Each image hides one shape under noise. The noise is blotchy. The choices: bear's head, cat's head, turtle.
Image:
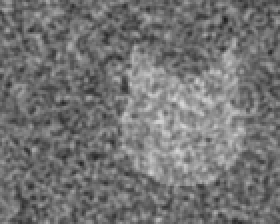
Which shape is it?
cat's head
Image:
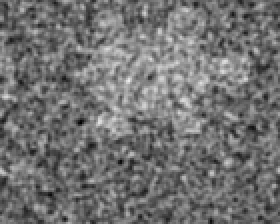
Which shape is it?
turtle
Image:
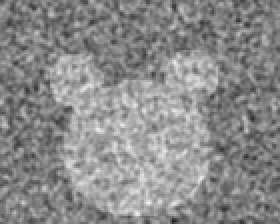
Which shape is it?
bear's head
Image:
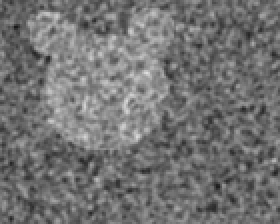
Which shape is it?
bear's head
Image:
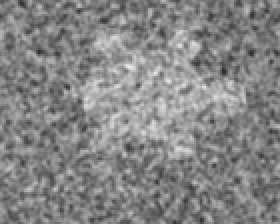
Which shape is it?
turtle
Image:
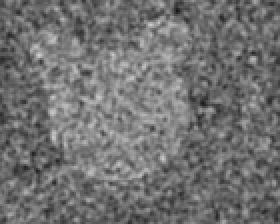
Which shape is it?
bear's head
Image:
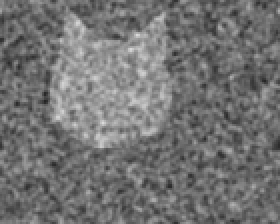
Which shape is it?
cat's head
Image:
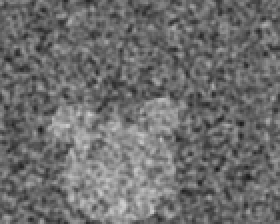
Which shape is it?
bear's head
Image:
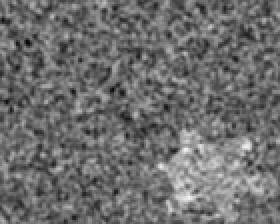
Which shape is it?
turtle
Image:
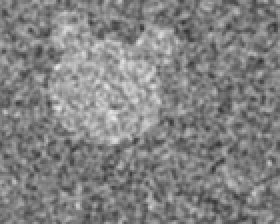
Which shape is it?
bear's head
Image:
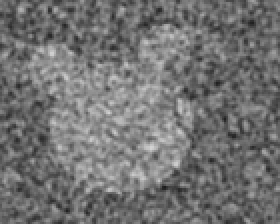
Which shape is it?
bear's head
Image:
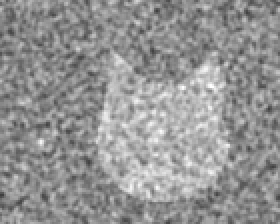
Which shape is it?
cat's head
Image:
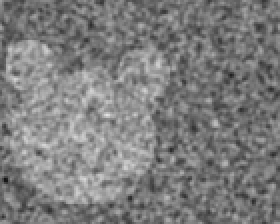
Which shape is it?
bear's head
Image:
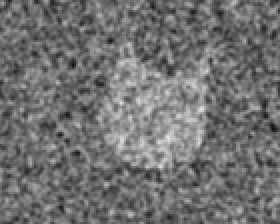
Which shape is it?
cat's head
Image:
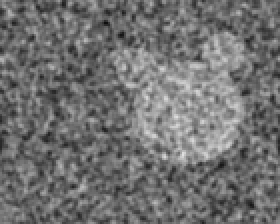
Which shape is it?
bear's head
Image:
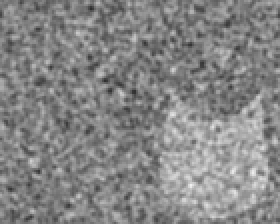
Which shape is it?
cat's head
